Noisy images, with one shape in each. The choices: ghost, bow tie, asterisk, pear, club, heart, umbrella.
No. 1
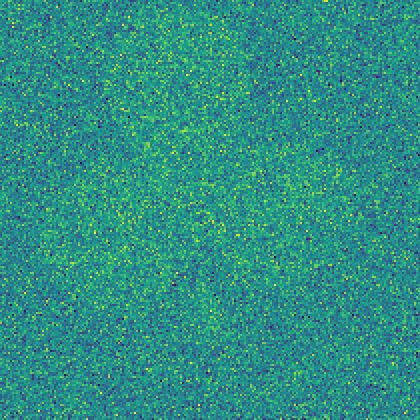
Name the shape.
club
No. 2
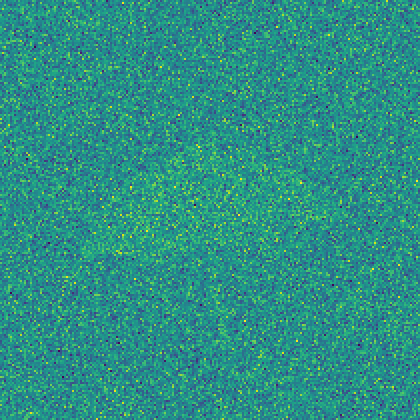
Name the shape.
umbrella
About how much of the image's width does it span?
two thirds
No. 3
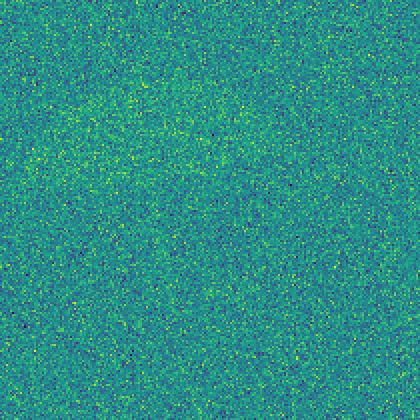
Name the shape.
umbrella
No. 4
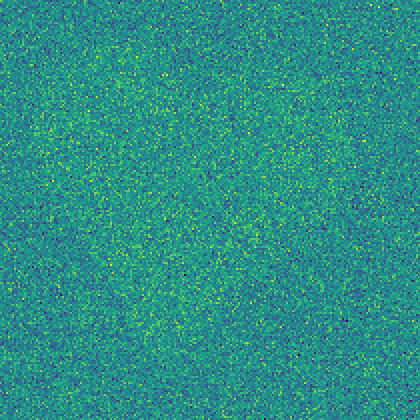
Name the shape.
heart
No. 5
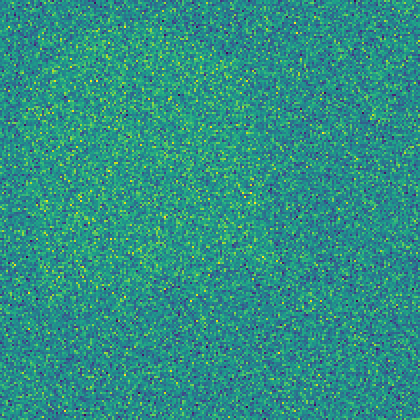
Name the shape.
ghost
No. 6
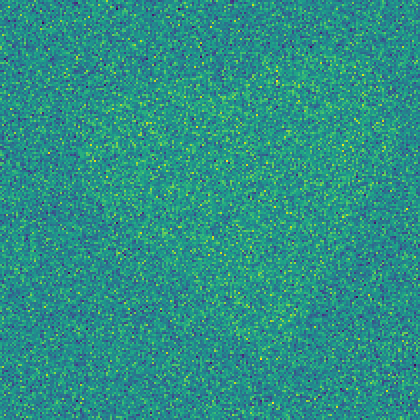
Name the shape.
heart
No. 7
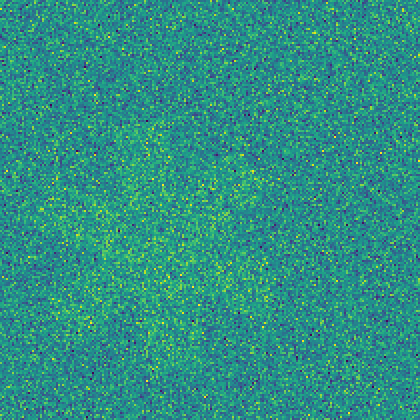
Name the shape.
asterisk
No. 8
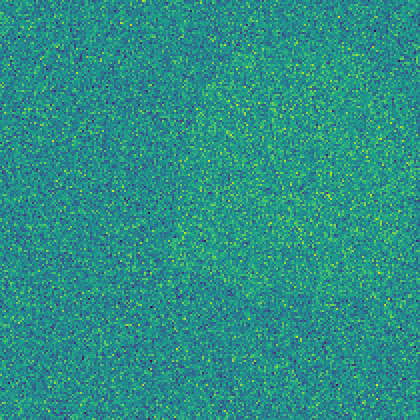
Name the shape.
ghost
